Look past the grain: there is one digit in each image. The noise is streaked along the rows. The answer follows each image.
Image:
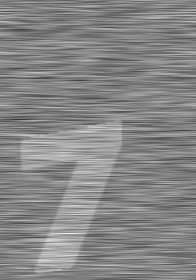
7
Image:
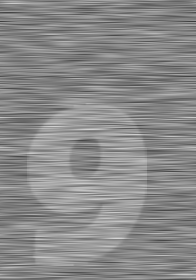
9
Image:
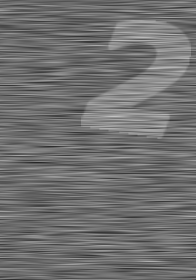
2
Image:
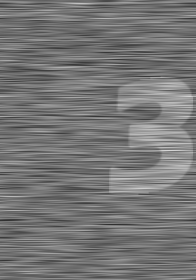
3
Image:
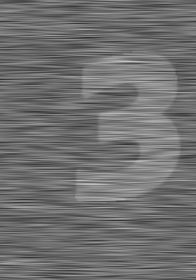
3
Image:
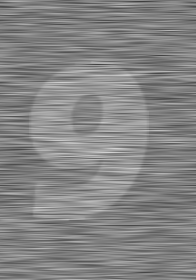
9
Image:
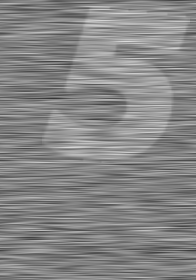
5
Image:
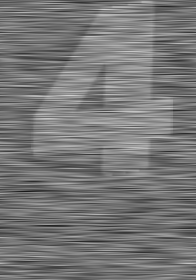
4
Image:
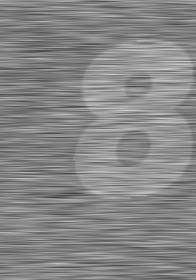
8
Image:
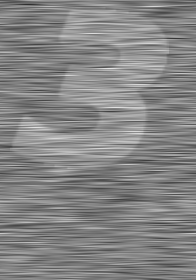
3
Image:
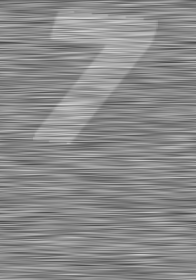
7
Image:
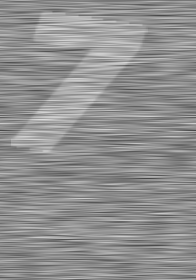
7
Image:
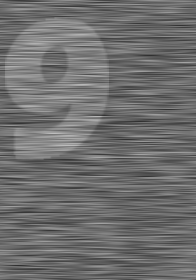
9
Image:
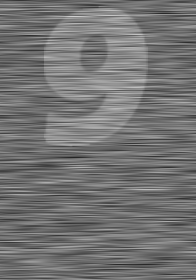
9
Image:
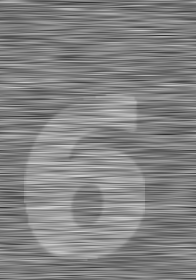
6
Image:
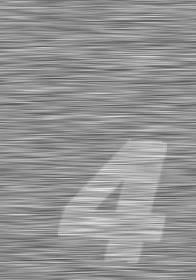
4
